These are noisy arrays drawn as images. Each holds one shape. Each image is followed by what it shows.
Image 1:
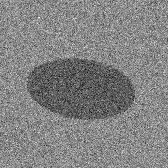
ellipse
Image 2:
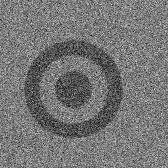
bullseye
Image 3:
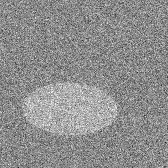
ellipse
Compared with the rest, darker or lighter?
lighter
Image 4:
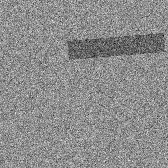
bar
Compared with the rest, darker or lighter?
darker
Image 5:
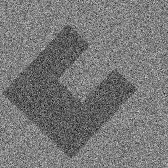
square with a notch
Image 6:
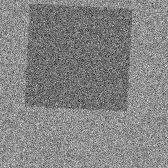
square
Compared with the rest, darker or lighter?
darker
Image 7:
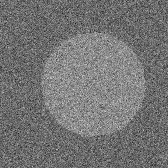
disc
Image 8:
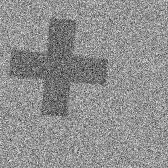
cross
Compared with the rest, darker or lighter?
darker
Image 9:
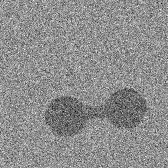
dumbbell
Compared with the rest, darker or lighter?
darker
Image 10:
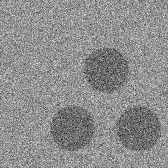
three dots
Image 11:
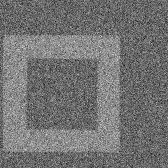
square frame
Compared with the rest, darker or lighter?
lighter
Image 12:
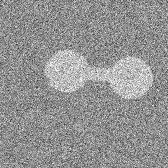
dumbbell
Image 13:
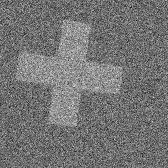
cross
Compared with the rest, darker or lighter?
lighter
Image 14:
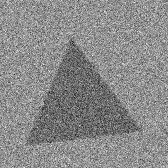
triangle
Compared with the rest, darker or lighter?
darker
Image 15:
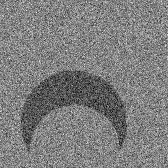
crescent
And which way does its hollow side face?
down
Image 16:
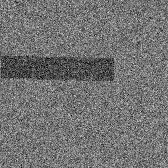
bar
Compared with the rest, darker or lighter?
darker
